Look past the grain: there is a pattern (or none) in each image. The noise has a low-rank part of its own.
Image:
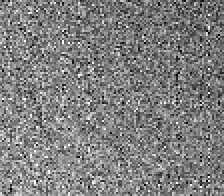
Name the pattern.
a smooth slope
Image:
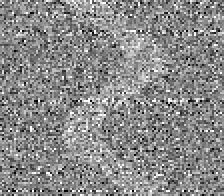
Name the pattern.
a wavy band
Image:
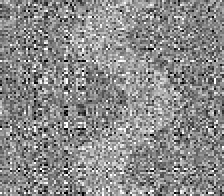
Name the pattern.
a wavy band
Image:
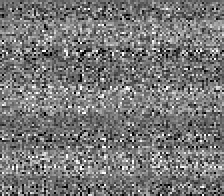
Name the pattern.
horizontal stripes
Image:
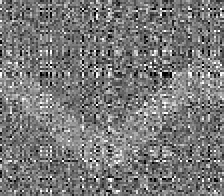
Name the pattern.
a wavy band
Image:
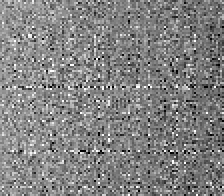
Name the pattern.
a smooth slope
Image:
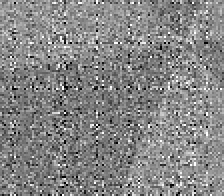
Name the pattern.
spokes from one point
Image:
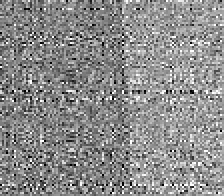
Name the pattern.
a sharp edge
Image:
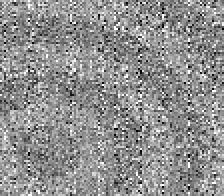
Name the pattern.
rings round one point
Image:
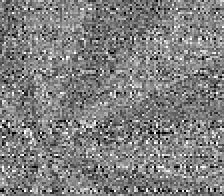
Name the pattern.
spokes from one point
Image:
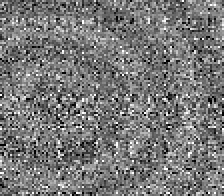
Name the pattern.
rings round one point
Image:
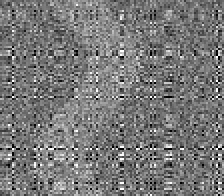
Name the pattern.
a wavy band
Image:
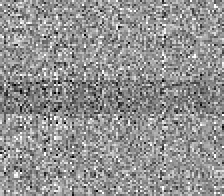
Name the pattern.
one horizontal stripe
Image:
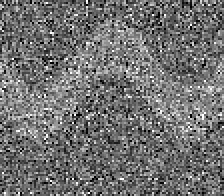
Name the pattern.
a wavy band
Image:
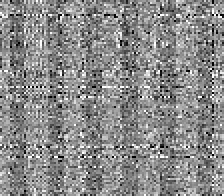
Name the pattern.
vertical stripes
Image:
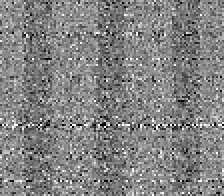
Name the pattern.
vertical stripes
